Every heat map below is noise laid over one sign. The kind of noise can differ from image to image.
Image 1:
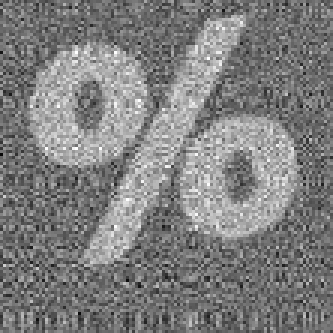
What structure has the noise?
low rank plus noise
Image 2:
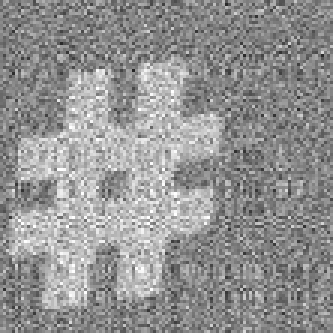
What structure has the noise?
low rank plus noise
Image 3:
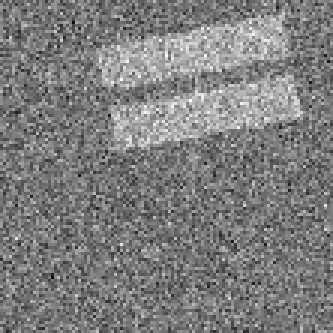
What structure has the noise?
independent entries
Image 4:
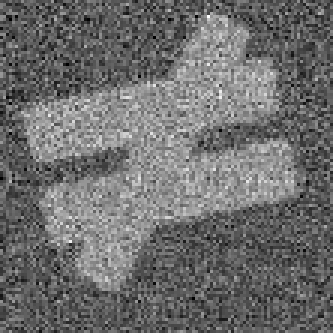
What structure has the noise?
low rank plus noise
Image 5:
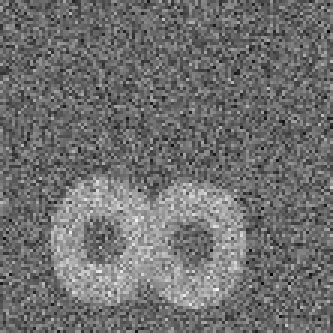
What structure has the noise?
independent entries
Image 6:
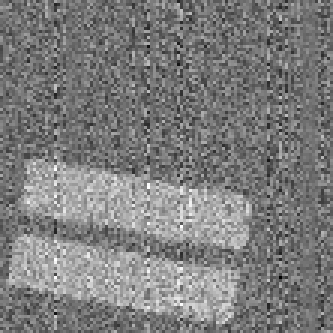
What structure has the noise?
columns of uneven size
